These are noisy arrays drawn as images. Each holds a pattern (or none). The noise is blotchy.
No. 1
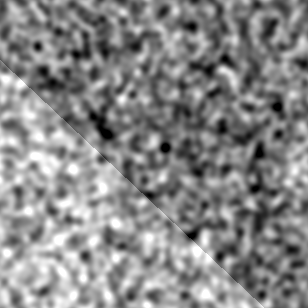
a sharp edge
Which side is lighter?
bottom left
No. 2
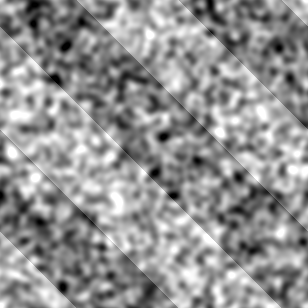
diagonal stripes
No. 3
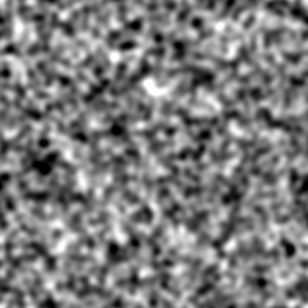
only noise
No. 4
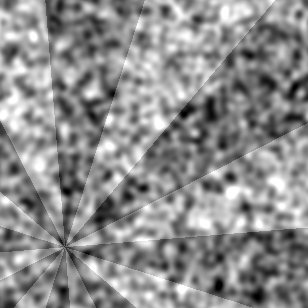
spokes from one point
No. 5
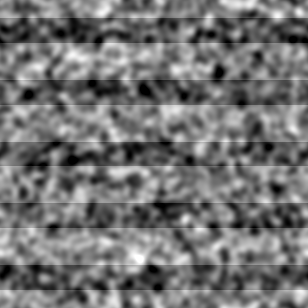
horizontal stripes
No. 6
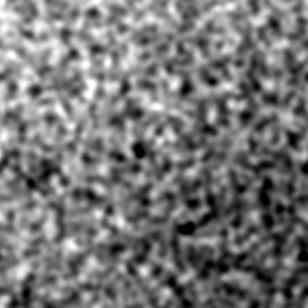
a smooth slope
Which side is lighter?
top left
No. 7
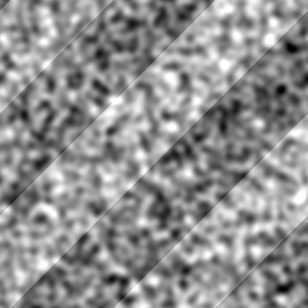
diagonal stripes
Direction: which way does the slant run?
bottom left to top right
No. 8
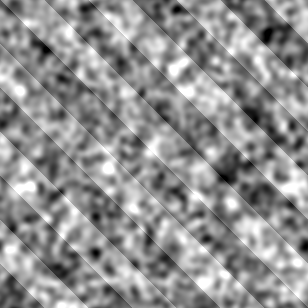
diagonal stripes
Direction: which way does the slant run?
top left to bottom right
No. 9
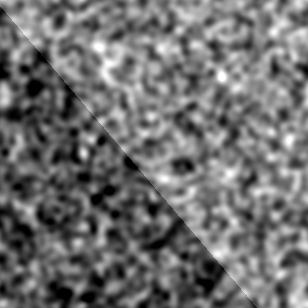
a sharp edge
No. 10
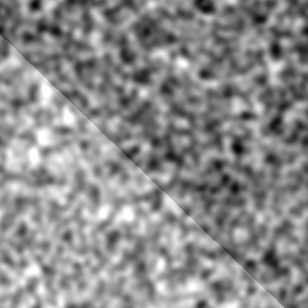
a sharp edge
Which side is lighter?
bottom left
